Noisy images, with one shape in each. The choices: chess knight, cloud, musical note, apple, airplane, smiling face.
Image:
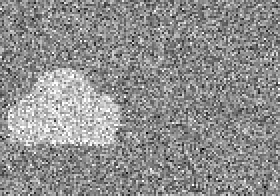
cloud
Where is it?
middle left
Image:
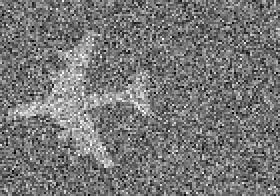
airplane
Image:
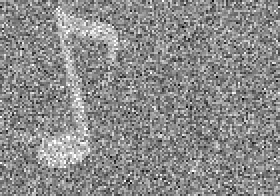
musical note
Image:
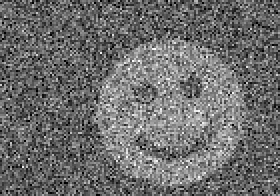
smiling face
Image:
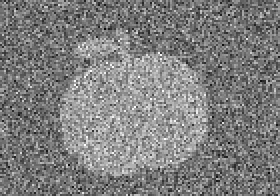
apple
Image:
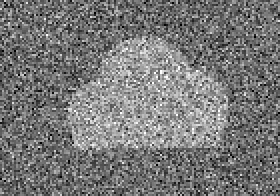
cloud
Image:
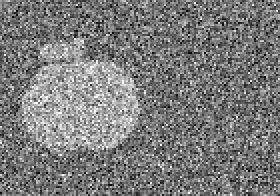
apple
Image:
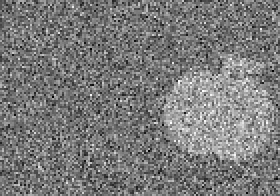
apple
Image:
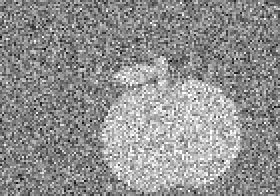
apple
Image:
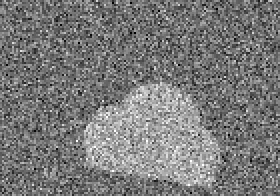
cloud
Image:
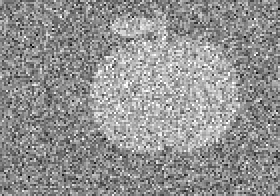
apple
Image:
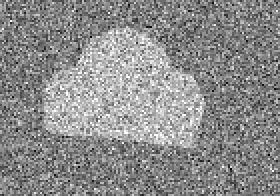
cloud
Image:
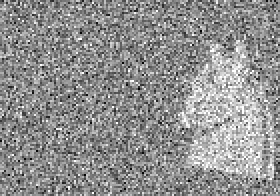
chess knight
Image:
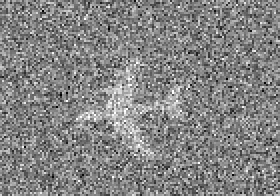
airplane
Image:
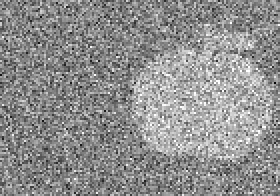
apple
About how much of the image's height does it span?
two thirds
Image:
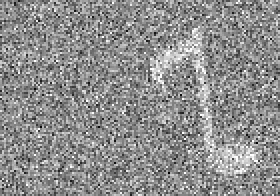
musical note
